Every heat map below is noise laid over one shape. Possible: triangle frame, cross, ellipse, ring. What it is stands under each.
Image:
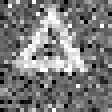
light triangle frame
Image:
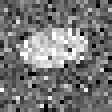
light ellipse
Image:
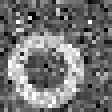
light ring
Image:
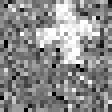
light cross
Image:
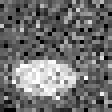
light ellipse
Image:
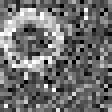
light ring
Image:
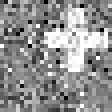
light cross
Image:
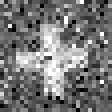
light cross
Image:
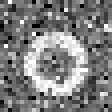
light ring
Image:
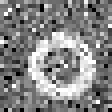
light ring
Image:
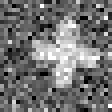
light cross
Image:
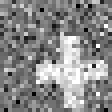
light cross
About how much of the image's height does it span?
two thirds
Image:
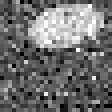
light ellipse
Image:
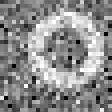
light ring
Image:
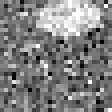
light ellipse
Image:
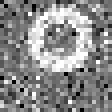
light ring
